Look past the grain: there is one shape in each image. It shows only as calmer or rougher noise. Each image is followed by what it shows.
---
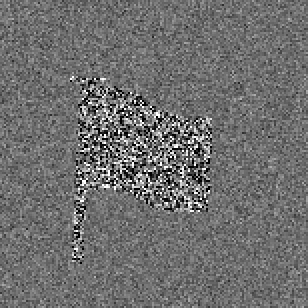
flag
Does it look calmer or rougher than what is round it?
rougher
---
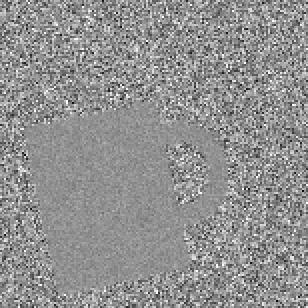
cup
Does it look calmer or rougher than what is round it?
calmer
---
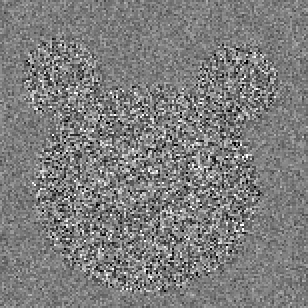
bear's head
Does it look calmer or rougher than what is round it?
rougher
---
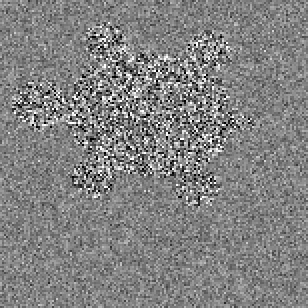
turtle
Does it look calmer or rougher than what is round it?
rougher
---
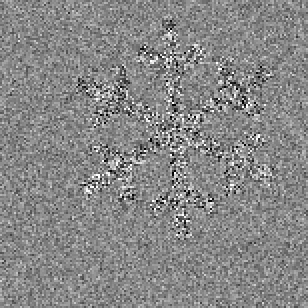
snowflake
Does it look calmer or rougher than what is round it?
rougher
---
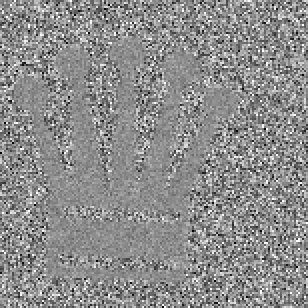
chess queen
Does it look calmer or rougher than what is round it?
calmer
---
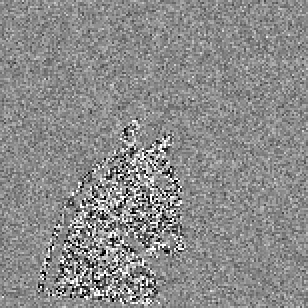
chess knight
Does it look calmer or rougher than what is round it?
rougher
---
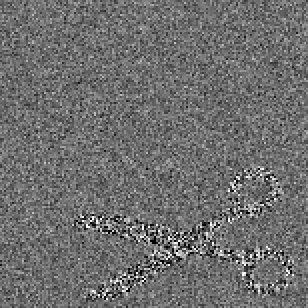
pair of scissors
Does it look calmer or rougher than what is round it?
rougher
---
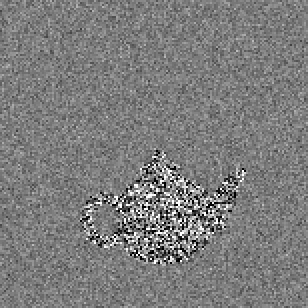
teapot
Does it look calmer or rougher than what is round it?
rougher
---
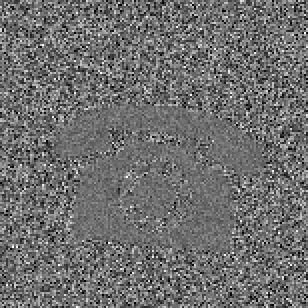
telephone
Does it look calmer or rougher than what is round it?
calmer
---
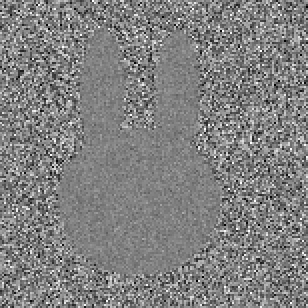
rabbit's head
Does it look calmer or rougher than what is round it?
calmer
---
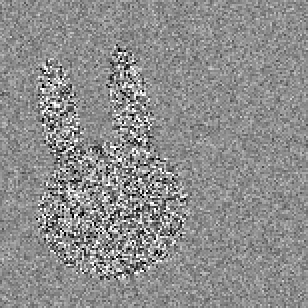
rabbit's head
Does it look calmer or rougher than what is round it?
rougher
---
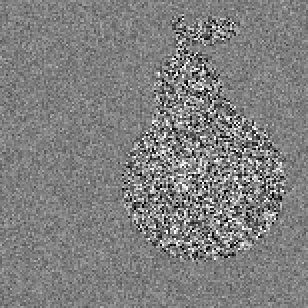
pear
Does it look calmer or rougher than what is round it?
rougher
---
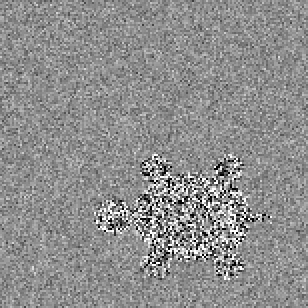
turtle
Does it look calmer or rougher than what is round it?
rougher
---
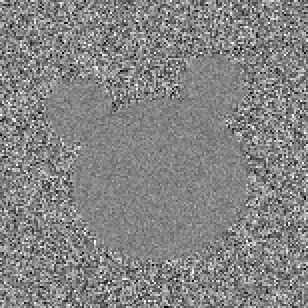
bear's head
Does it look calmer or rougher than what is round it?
calmer
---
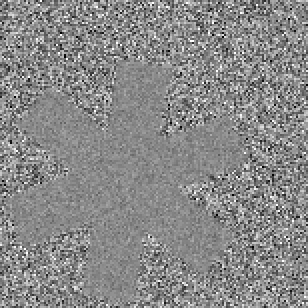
asterisk
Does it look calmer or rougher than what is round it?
calmer
